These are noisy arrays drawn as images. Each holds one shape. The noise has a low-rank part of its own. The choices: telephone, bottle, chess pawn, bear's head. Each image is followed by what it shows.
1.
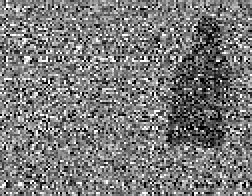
dark bottle
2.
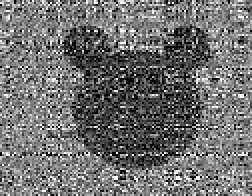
dark bear's head
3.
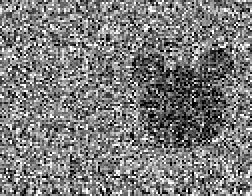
dark bear's head
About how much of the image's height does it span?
half
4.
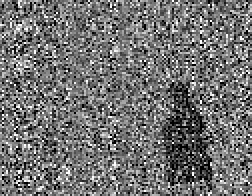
dark bottle
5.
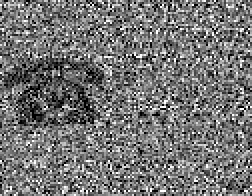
dark telephone, middle left
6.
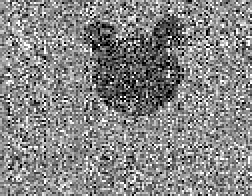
dark bear's head
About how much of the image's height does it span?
half
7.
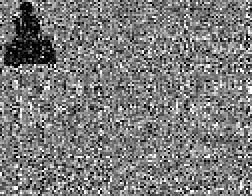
dark chess pawn, top left
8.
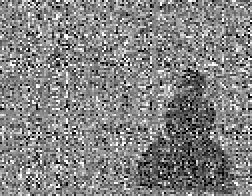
dark chess pawn
